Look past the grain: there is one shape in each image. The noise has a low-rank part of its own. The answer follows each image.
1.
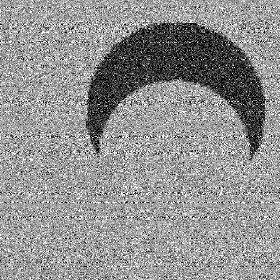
crescent
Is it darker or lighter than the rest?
darker
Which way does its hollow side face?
down
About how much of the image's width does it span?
two thirds
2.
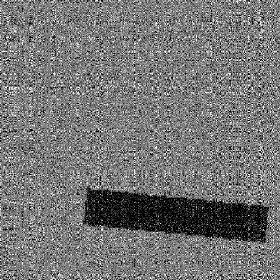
bar
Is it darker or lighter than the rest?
darker
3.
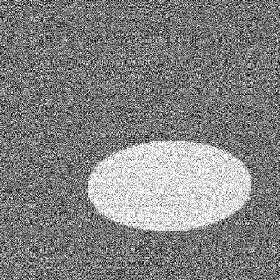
ellipse
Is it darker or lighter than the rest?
lighter
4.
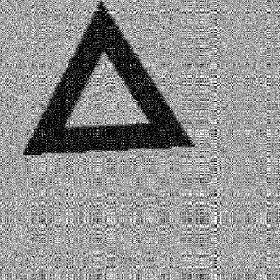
triangle frame
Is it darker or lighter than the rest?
darker
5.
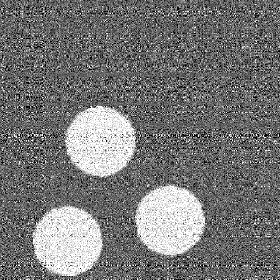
three dots
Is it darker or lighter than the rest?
lighter
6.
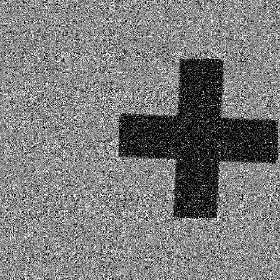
cross
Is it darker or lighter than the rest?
darker
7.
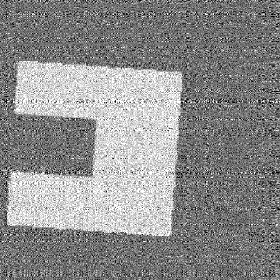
square with a notch
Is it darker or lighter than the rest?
lighter
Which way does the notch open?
left
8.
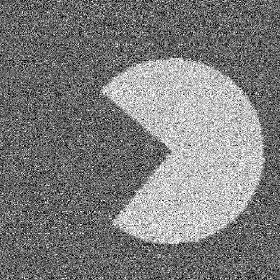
disc with a wedge cut out
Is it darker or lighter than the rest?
lighter
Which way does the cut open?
left
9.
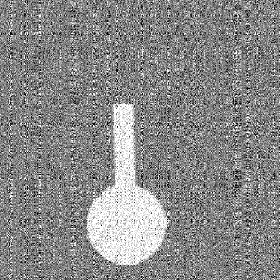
lollipop
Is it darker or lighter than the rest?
lighter
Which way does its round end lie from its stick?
down
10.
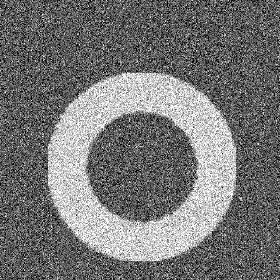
ring
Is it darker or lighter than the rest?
lighter
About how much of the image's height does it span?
two thirds
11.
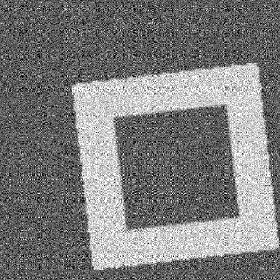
square frame
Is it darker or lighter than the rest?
lighter
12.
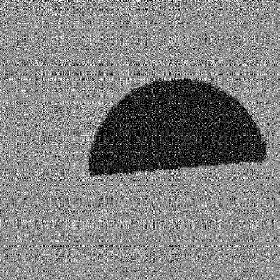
half disc
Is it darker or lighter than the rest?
darker
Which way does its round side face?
up
